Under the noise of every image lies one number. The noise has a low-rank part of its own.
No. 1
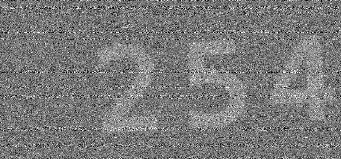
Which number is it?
254
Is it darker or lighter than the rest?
lighter
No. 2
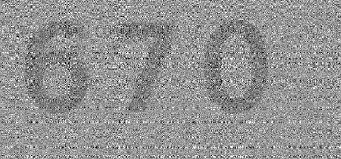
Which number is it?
670
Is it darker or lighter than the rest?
darker
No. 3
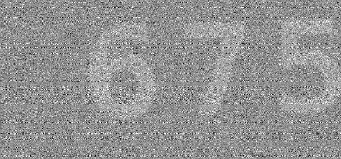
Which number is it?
675
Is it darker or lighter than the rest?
lighter
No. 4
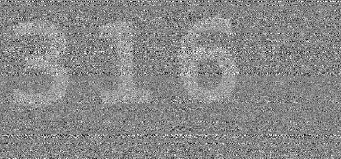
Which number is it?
316
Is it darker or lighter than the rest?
lighter
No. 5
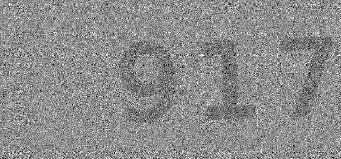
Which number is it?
917
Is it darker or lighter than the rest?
darker
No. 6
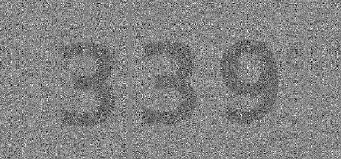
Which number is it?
339
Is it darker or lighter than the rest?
darker
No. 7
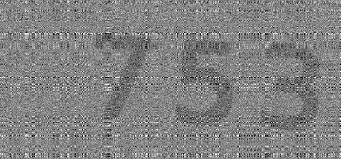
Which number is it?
753
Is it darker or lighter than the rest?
darker
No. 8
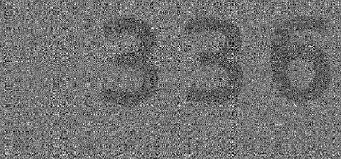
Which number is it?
336
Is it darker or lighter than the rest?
darker
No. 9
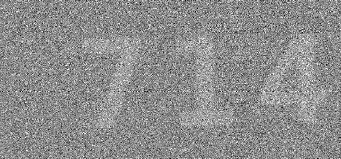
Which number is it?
714
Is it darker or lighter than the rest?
lighter
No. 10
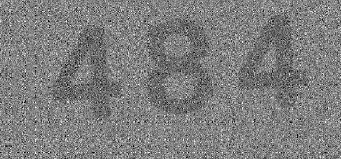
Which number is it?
484
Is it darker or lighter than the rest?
darker
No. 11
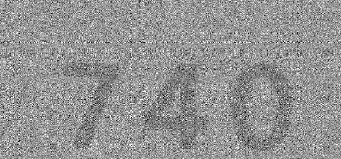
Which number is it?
740
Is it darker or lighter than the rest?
darker
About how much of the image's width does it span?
two thirds
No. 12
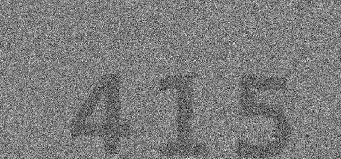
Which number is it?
415
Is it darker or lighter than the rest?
darker
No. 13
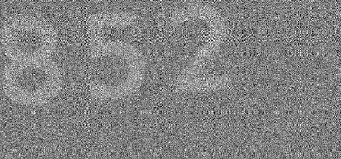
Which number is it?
852
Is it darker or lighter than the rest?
lighter
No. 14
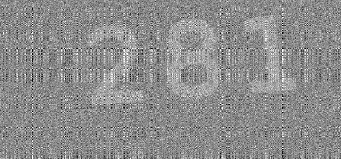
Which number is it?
281
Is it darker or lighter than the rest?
lighter
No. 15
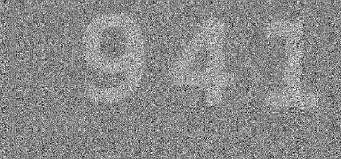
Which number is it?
941
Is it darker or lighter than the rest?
lighter
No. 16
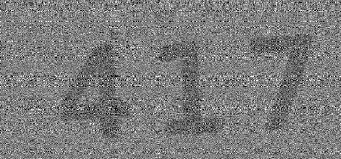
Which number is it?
417
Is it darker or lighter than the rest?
darker
